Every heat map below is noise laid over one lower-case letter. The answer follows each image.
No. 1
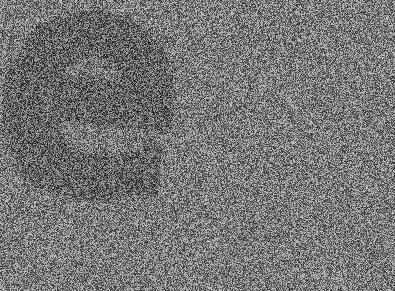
e
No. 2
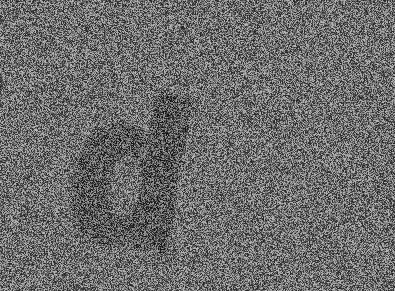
d
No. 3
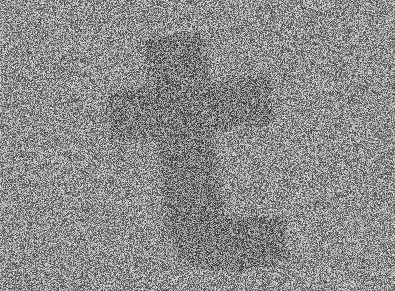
t
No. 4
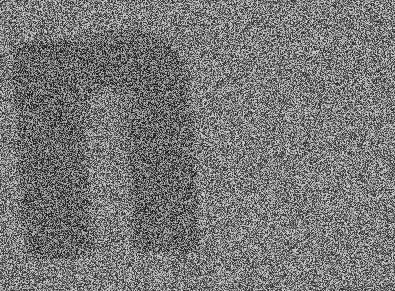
n
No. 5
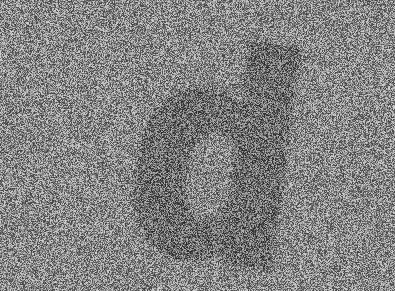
d
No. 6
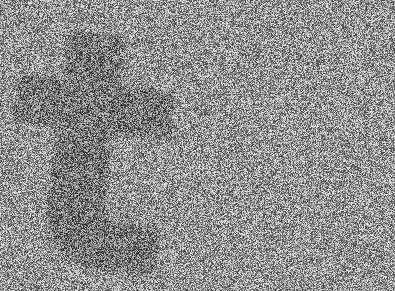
t
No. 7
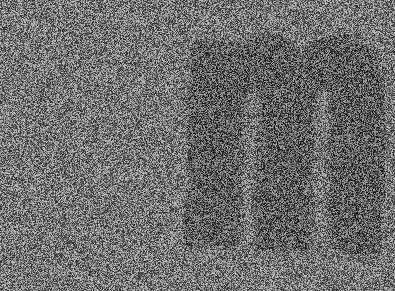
m
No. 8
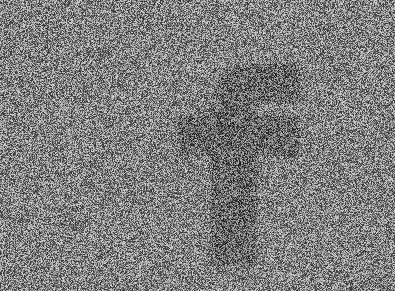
f
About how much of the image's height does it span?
two thirds
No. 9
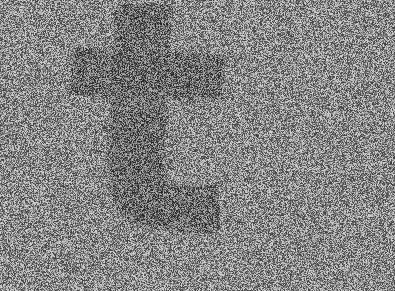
t
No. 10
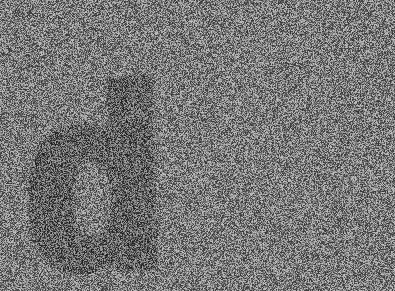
d
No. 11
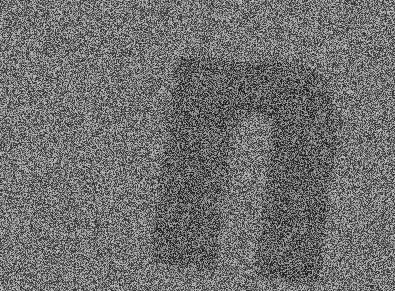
n
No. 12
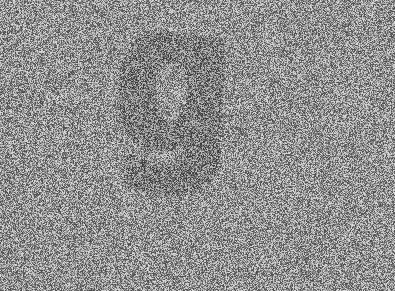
g
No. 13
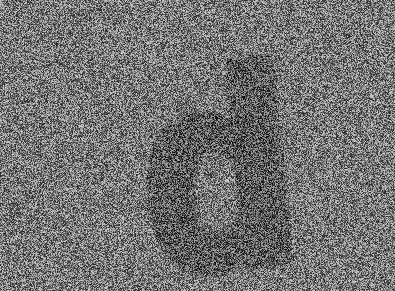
d
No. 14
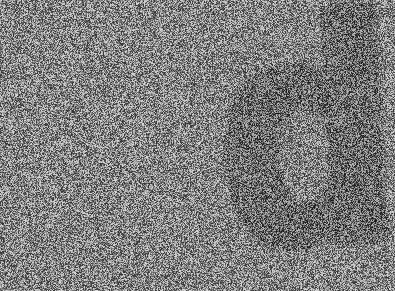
d
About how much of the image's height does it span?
nearly all
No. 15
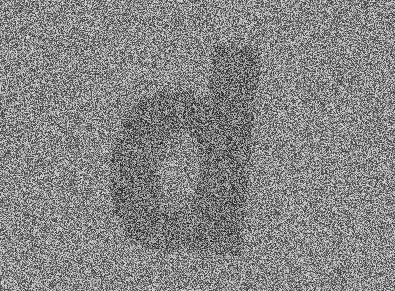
d
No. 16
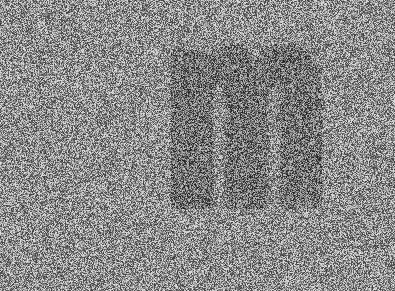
m
